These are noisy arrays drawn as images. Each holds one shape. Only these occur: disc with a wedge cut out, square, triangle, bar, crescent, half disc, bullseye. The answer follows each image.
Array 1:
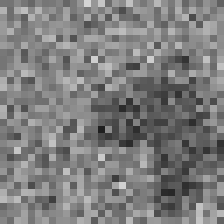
disc with a wedge cut out
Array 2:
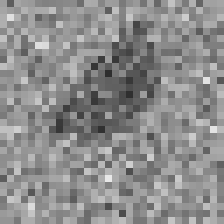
half disc
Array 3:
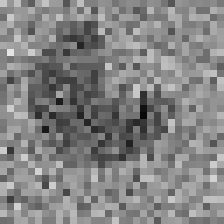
disc with a wedge cut out
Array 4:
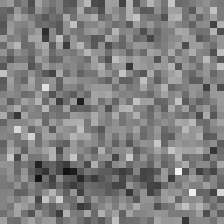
bar
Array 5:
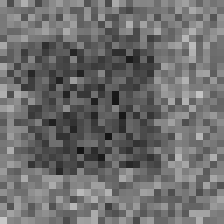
square
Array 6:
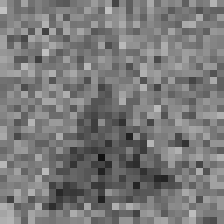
triangle
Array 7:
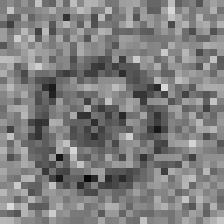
bullseye
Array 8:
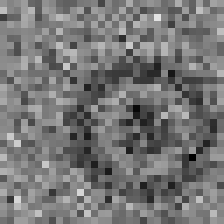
bullseye
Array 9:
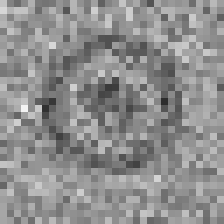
bullseye
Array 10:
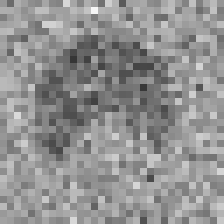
disc with a wedge cut out
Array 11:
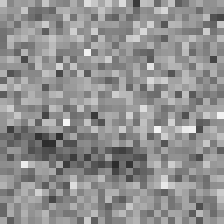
bar
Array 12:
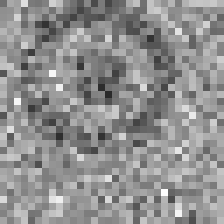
bullseye
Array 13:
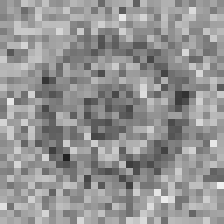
bullseye
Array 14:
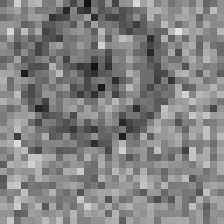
bullseye
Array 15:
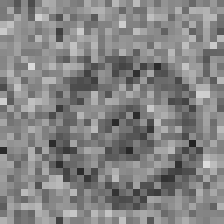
bullseye
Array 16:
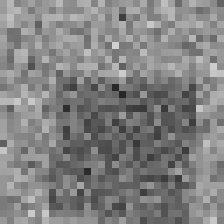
square
